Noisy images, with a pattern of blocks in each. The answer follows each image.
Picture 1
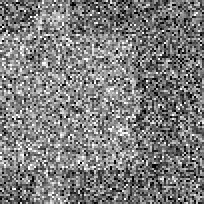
top and bottom mirror each other
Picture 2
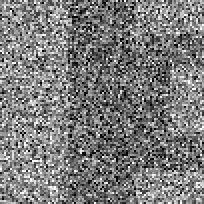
top and bottom mirror each other
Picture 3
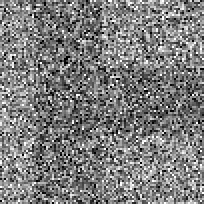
top and bottom mirror each other
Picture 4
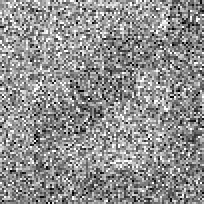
mirrored about the diagonal from the top left
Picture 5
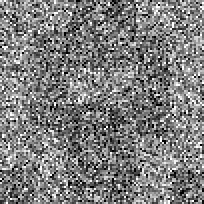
left and right mirror each other
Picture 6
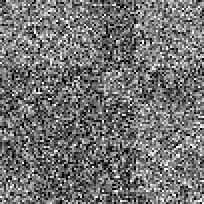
mirrored about the diagonal from the bottom left
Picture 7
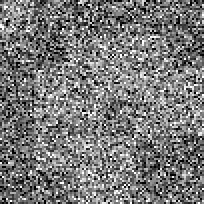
mirrored about the diagonal from the top left
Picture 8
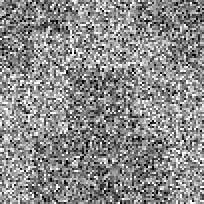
left and right mirror each other
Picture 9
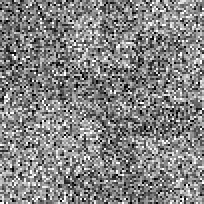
no symmetry
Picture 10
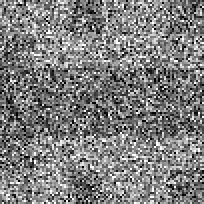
top and bottom mirror each other
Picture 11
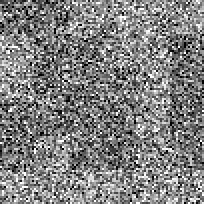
no symmetry
